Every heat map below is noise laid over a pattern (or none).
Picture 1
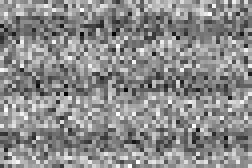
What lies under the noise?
horizontal stripes
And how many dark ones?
3
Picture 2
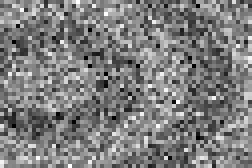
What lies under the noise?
rings round one point
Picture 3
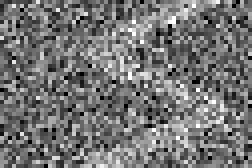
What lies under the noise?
a wavy band
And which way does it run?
top to bottom
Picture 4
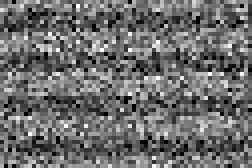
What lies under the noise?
horizontal stripes
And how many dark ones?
4
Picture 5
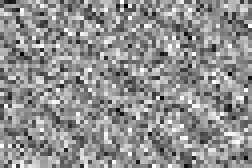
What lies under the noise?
diagonal stripes
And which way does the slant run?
top left to bottom right
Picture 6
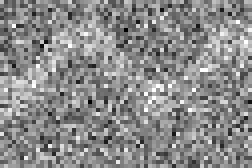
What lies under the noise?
a wavy band
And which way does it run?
left to right
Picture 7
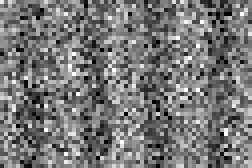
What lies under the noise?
vertical stripes
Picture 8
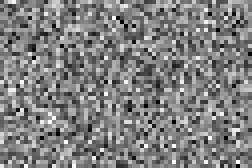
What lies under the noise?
only noise
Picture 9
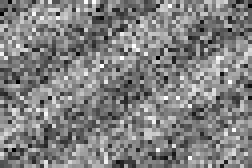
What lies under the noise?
diagonal stripes
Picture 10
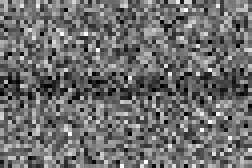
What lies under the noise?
one horizontal stripe
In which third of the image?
middle
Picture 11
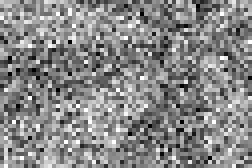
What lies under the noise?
spokes from one point
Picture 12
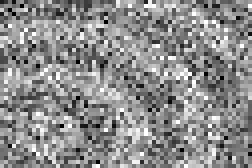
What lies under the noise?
rings round one point
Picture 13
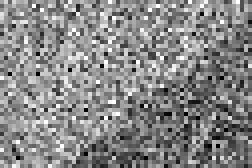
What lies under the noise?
a sharp edge
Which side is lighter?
top left
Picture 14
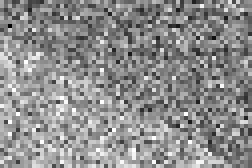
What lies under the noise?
a sharp edge
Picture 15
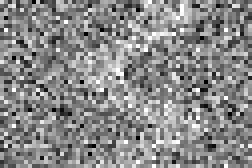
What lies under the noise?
a wavy band
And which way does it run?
top to bottom
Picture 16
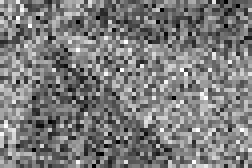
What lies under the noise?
spokes from one point
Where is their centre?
top left
